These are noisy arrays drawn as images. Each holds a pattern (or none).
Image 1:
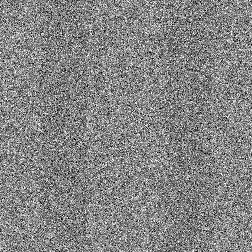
vertical stripes
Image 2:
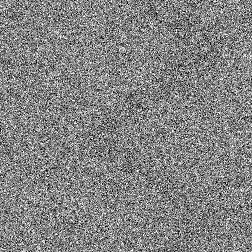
a wavy band
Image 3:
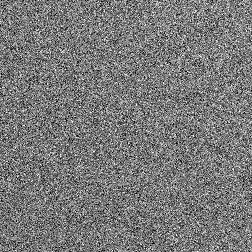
a smooth slope
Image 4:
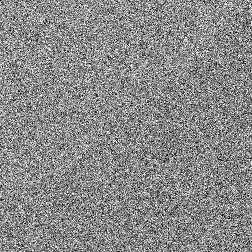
a sharp edge
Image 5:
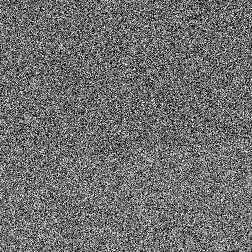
a sharp edge
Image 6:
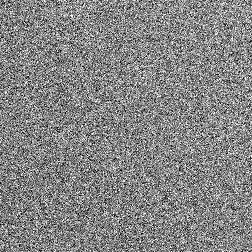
a smooth slope
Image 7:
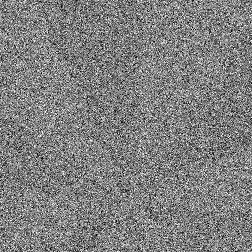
spokes from one point
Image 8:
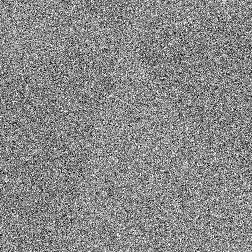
spokes from one point
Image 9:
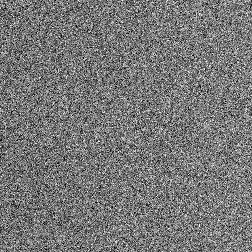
a smooth slope
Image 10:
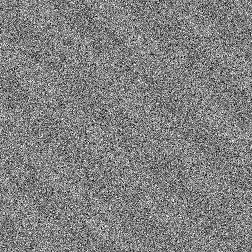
diagonal stripes
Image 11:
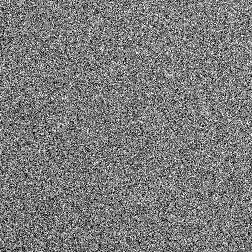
a smooth slope
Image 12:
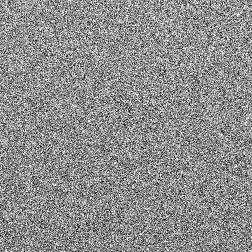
a smooth slope
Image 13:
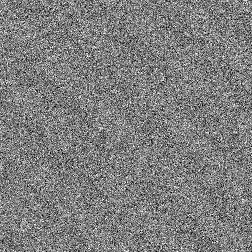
diagonal stripes
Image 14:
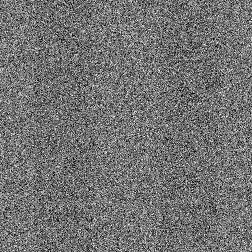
vertical stripes
